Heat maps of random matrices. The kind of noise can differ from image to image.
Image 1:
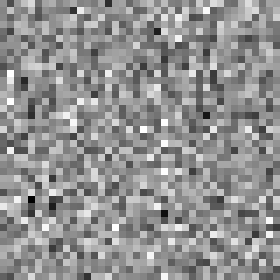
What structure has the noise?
low rank plus noise
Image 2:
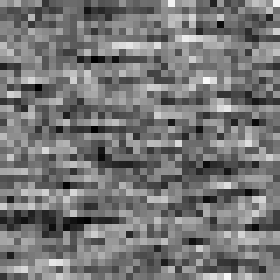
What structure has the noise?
streaked along the rows
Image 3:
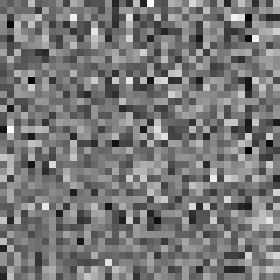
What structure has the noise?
low rank plus noise
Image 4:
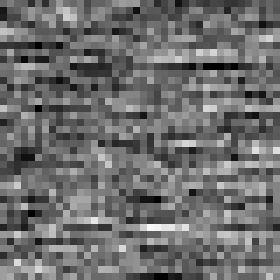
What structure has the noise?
streaked along the rows
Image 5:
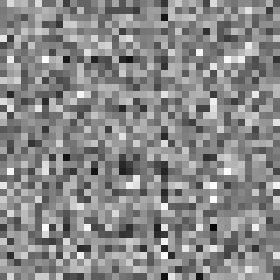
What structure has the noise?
low rank plus noise
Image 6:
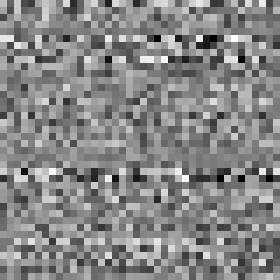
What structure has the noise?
rows of uneven size
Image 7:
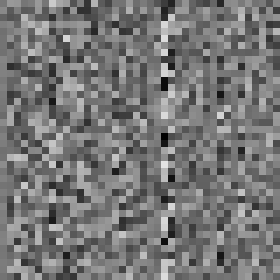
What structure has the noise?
columns of uneven size
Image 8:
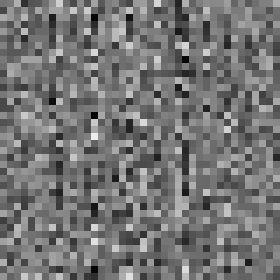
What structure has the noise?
columns of uneven size
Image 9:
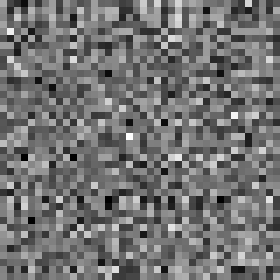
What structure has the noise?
low rank plus noise
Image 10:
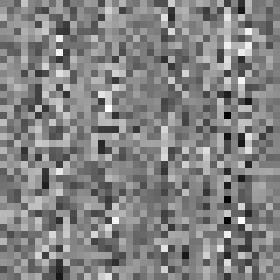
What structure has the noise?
columns of uneven size
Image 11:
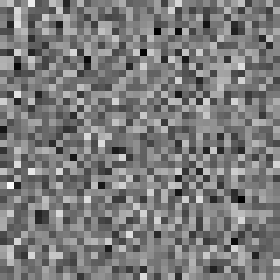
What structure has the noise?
low rank plus noise
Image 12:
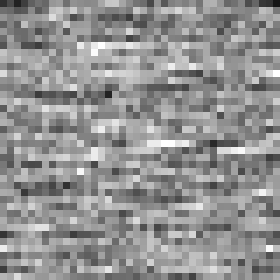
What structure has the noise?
streaked along the rows
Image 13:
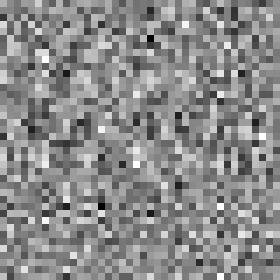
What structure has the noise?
low rank plus noise
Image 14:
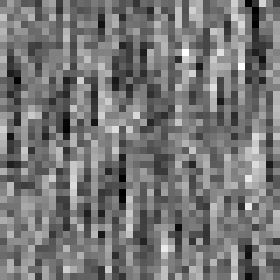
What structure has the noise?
streaked along the columns
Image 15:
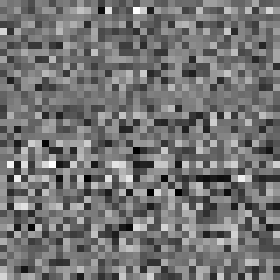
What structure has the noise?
rows of uneven size
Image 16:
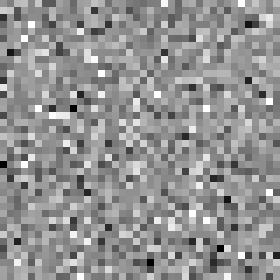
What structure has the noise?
heavy tails
